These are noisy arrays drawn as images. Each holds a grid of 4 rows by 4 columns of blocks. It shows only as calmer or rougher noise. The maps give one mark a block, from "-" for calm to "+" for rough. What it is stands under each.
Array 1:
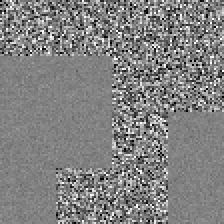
+ + + +
- - + +
- - + -
- + + -
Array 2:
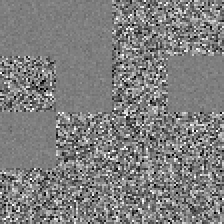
- - + +
+ - + -
- + + +
+ + + +
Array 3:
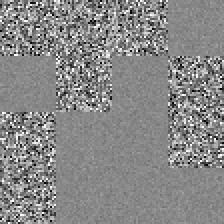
+ + + -
- + - +
+ - - +
+ - - -
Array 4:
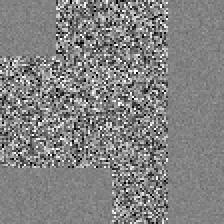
- + + -
+ + + -
+ + + -
- - + -
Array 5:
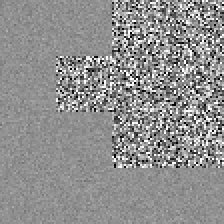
- - + +
- + + +
- - + +
- - - -
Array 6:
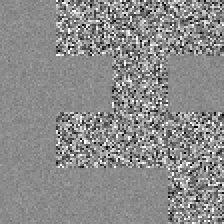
- + + +
- - + -
- + + +
- - - +
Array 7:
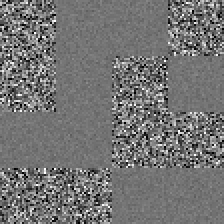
+ - - +
+ - + -
- - + +
+ + - -
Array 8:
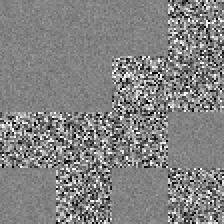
- - - +
- - + +
+ + + -
- + - +
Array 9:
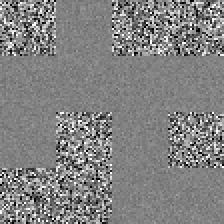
+ - + +
- - - -
- + - +
+ + - -
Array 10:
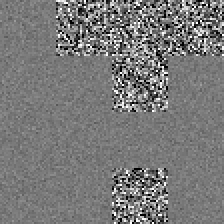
- + + +
- - + -
- - - -
- - + -
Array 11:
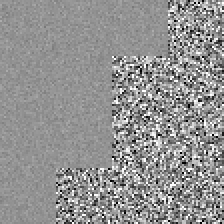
- - - +
- - + +
- - + +
- + + +
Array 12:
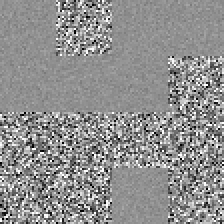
- + - -
- - - +
+ + + +
+ + - +
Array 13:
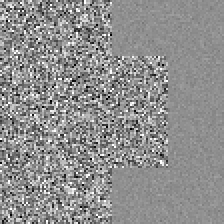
+ + - -
+ + + -
+ + + -
+ + - -
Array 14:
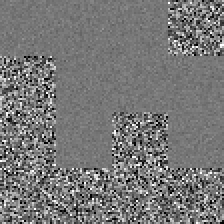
- - - +
+ - - -
+ - + -
+ + + +
